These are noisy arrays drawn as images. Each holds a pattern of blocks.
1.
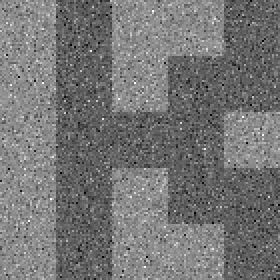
top and bottom mirror each other
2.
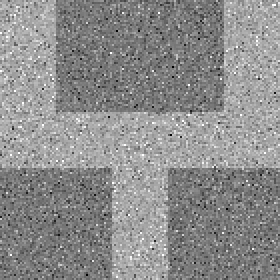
left and right mirror each other
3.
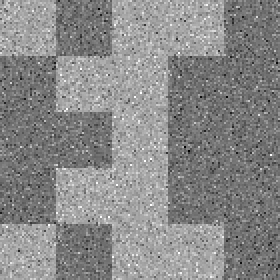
top and bottom mirror each other
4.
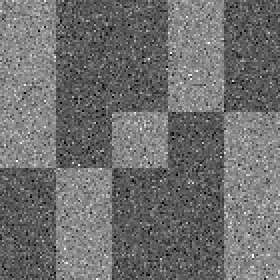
the same after a half turn
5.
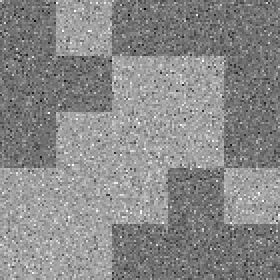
mirrored about the diagonal from the bottom left
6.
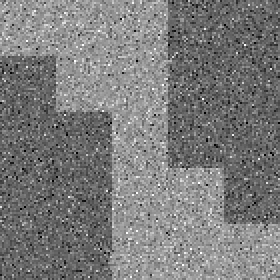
the same after a half turn
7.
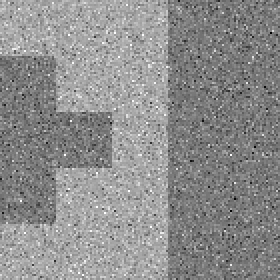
top and bottom mirror each other
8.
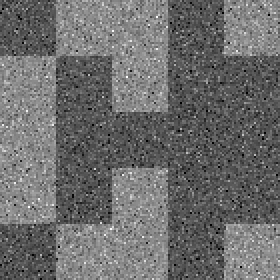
top and bottom mirror each other
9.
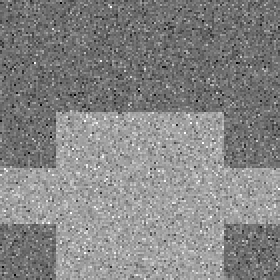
left and right mirror each other
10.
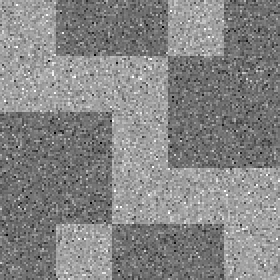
the same after a half turn
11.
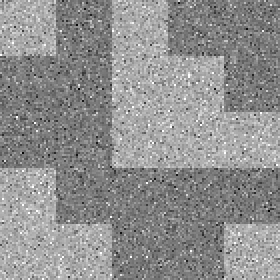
mirrored about the diagonal from the bottom left
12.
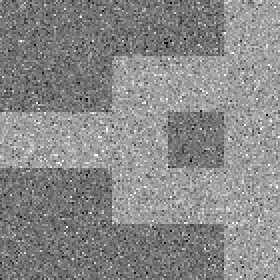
top and bottom mirror each other
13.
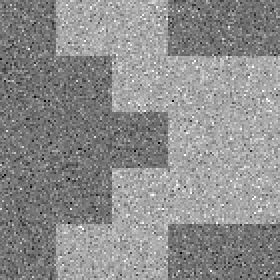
top and bottom mirror each other
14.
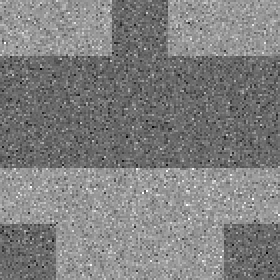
left and right mirror each other
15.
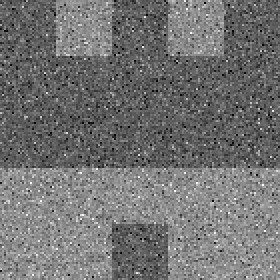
left and right mirror each other
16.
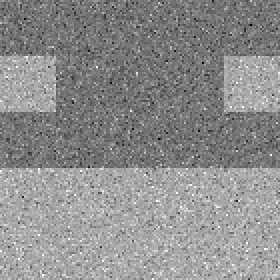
left and right mirror each other
